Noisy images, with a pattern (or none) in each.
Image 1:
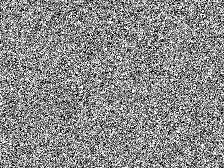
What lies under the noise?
only noise
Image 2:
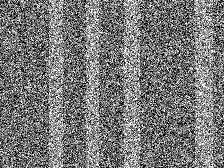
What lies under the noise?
bands of columns
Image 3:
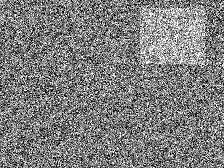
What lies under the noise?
one block
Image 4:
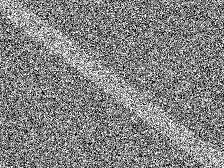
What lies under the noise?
a diagonal band
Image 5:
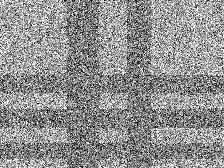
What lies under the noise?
bands of rows crossing bands of columns
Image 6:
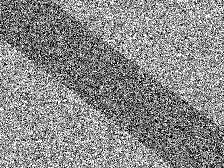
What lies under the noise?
a diagonal band
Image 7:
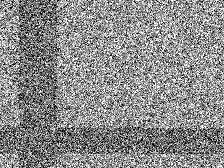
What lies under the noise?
bands of rows crossing bands of columns
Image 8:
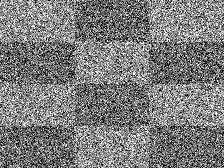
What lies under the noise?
a checkerboard
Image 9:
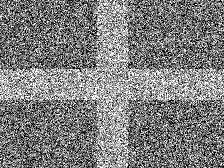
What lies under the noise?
bands of rows crossing bands of columns
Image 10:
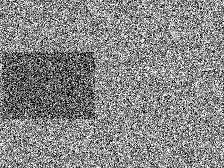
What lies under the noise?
one block
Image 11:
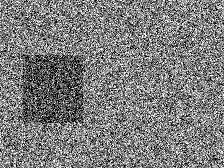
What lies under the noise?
one block
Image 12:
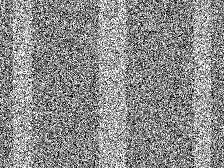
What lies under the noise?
bands of columns
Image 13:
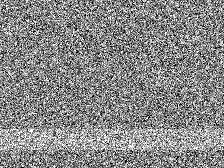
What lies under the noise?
one band of rows
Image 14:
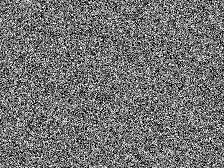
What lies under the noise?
only noise
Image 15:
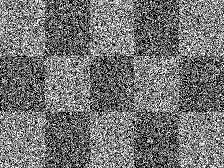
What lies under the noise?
a checkerboard
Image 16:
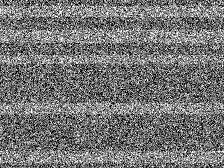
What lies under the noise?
bands of rows
